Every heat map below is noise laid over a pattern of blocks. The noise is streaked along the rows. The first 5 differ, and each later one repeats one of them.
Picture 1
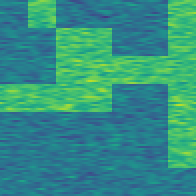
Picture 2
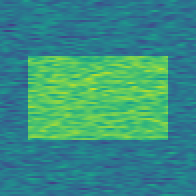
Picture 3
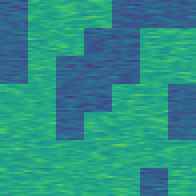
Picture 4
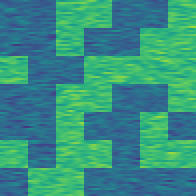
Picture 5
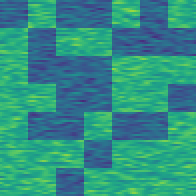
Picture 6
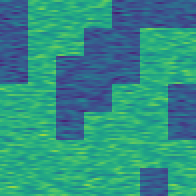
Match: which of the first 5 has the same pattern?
3
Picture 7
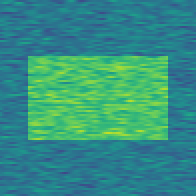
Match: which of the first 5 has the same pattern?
2
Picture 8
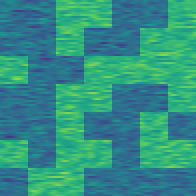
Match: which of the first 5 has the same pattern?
4
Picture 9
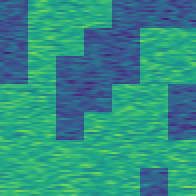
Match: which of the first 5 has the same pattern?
3
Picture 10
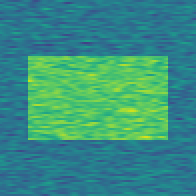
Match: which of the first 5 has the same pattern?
2
